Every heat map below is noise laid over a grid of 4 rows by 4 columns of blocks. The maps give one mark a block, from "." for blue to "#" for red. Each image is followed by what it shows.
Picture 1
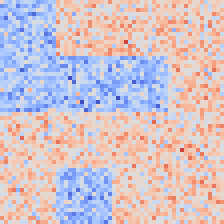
.###
...#
####
#.##
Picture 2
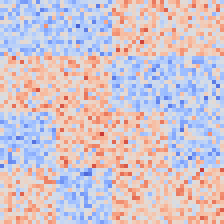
..##
##..
.##.
#.##
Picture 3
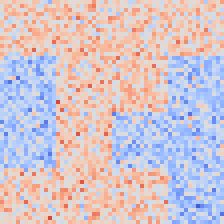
####
.##.
.#..
###.
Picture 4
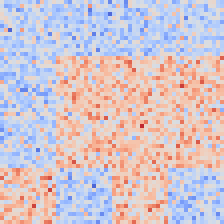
....
.###
.###
#.#.
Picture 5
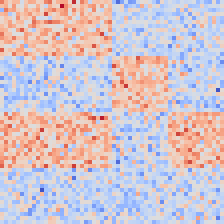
##..
..#.
##.#
....
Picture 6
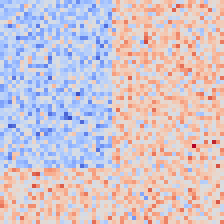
..##
..##
..##
####
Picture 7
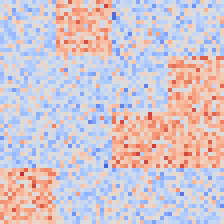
.#..
...#
..##
#...
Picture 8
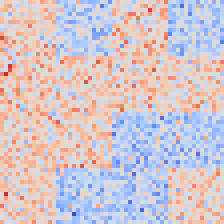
#.#.
####
##..
#..#
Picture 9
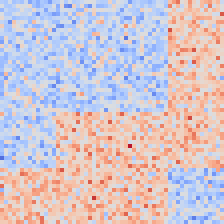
...#
...#
.###
###.
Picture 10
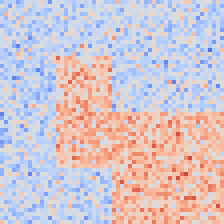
....
.#..
.###
..##
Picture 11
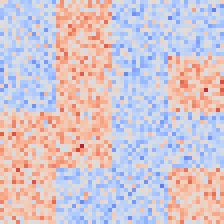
.#..
.#.#
##..
#..#
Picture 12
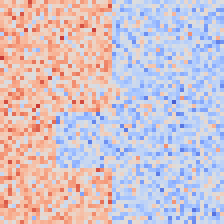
##..
##..
#...
##..
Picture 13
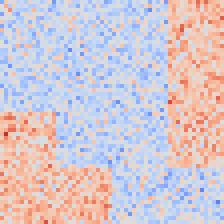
...#
...#
#..#
##..
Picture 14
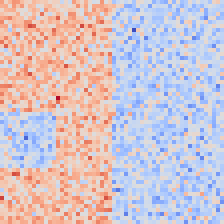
##..
##..
.#..
##..
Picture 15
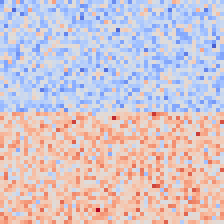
....
....
####
####
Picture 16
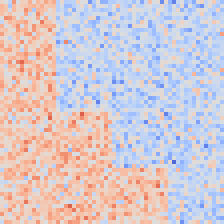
#...
#...
##..
###.
